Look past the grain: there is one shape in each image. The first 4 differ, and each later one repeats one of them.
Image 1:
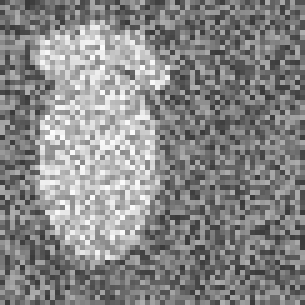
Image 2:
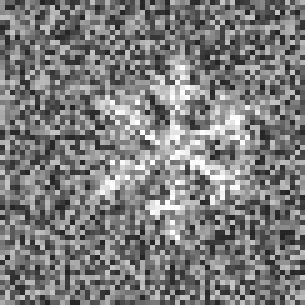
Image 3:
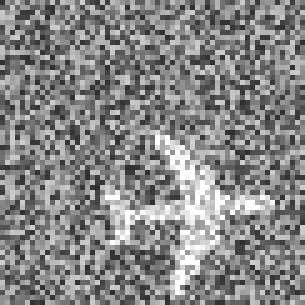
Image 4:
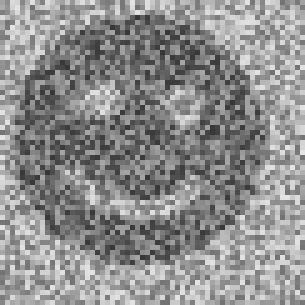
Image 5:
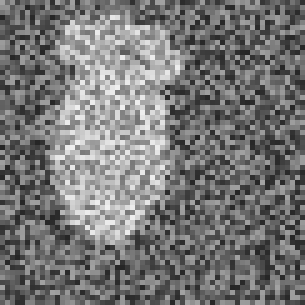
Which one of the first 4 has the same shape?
1
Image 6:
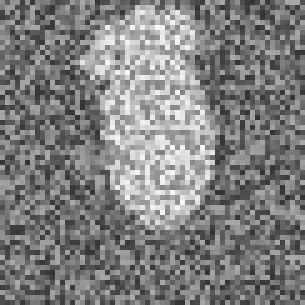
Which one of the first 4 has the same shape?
1
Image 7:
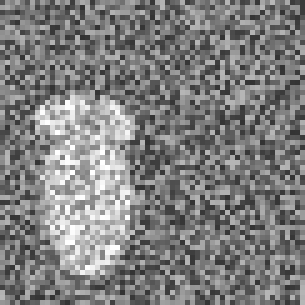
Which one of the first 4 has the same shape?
1
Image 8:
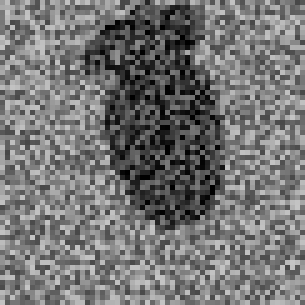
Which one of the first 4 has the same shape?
1
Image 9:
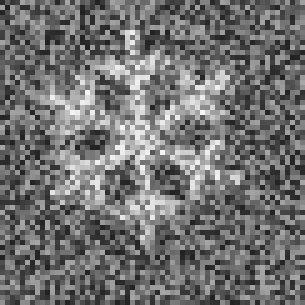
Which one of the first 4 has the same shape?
2
